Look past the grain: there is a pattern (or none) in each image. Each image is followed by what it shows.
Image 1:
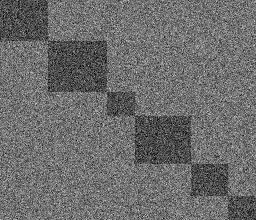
blocks along the diagonal
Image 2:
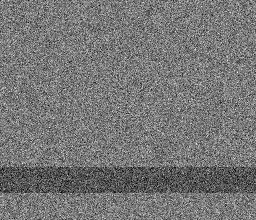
one band of rows
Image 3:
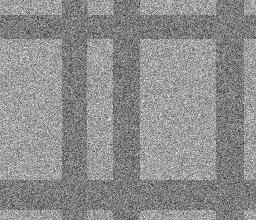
bands of rows crossing bands of columns
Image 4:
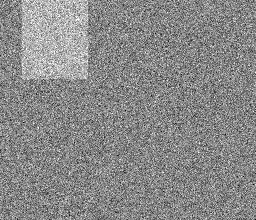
one block
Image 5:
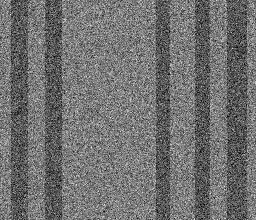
bands of columns
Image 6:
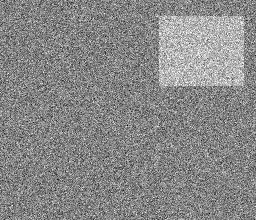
one block
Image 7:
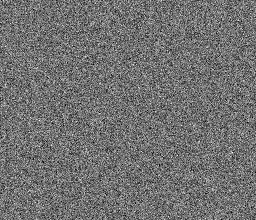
only noise
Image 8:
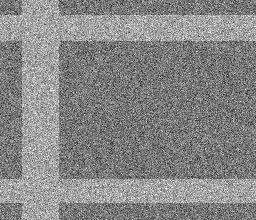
bands of rows crossing bands of columns
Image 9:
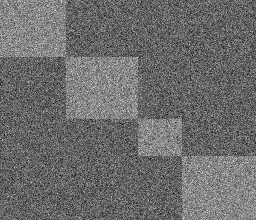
blocks along the diagonal
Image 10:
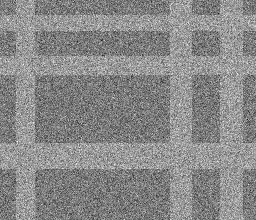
bands of rows crossing bands of columns
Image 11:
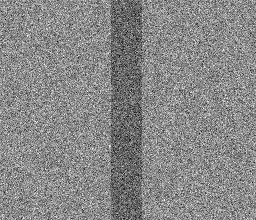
one band of columns
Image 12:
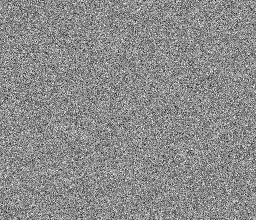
only noise
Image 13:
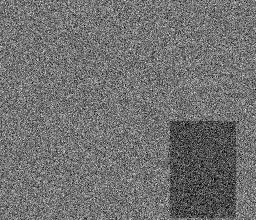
one block
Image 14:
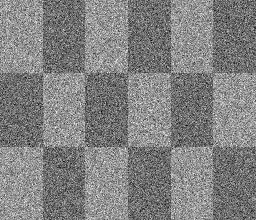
a checkerboard
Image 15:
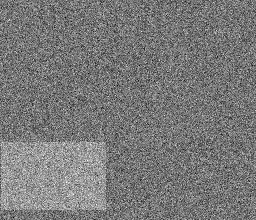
one block
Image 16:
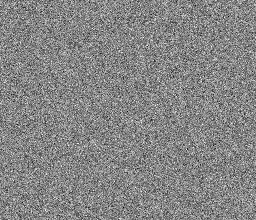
only noise
